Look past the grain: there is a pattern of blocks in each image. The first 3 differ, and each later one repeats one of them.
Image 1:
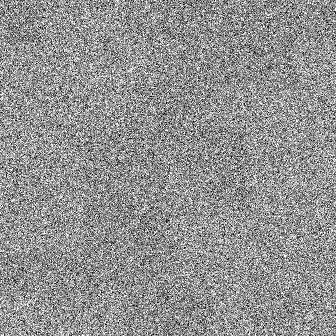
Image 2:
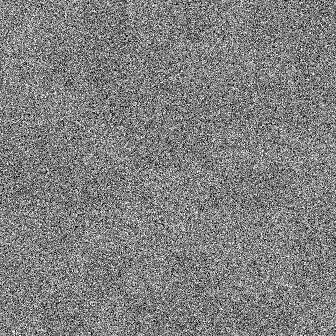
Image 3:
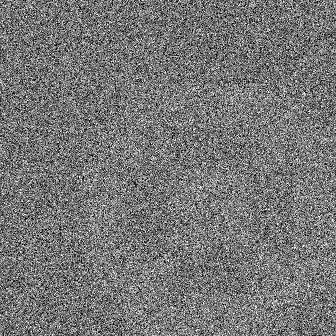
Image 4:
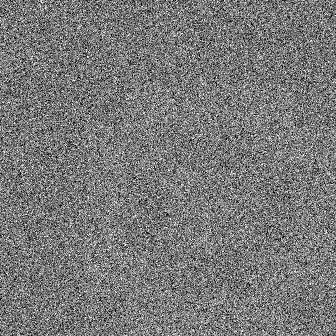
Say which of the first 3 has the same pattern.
3
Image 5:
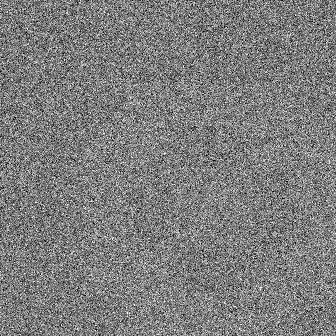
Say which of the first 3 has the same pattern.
3
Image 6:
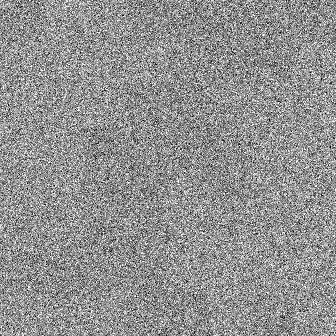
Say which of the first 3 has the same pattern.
1
